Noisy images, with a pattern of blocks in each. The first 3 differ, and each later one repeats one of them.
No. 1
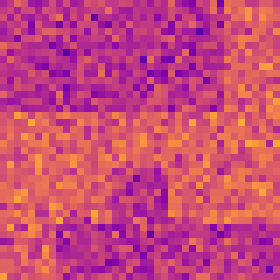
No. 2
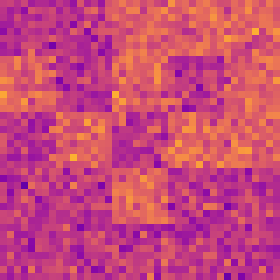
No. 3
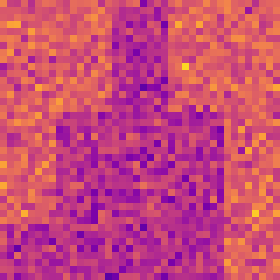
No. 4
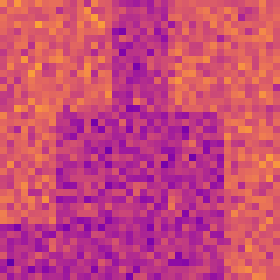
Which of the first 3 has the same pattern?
3
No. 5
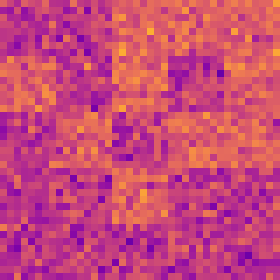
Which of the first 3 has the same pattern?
2
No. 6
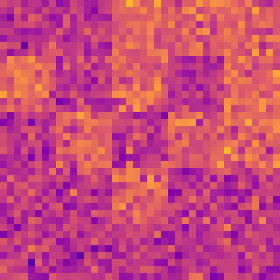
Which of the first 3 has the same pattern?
2
